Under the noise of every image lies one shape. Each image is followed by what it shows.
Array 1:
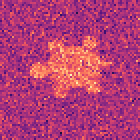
turtle
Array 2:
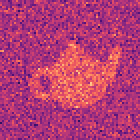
teapot
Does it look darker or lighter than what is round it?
lighter
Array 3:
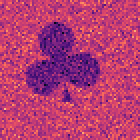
club
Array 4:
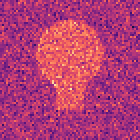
light bulb
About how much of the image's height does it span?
two thirds
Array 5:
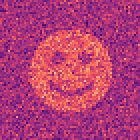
smiling face
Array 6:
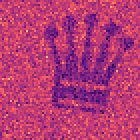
chess queen
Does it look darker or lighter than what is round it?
darker
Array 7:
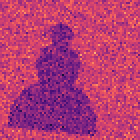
chess pawn
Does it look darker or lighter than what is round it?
darker
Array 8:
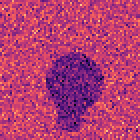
light bulb
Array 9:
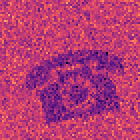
telephone
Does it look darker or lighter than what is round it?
darker
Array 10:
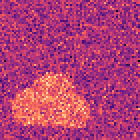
cloud
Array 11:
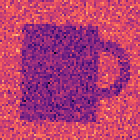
cup
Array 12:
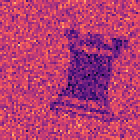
chess rook
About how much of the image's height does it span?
two thirds
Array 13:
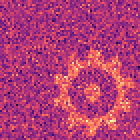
gear
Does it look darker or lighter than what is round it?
lighter
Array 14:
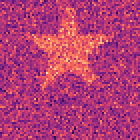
star
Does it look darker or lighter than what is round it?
lighter
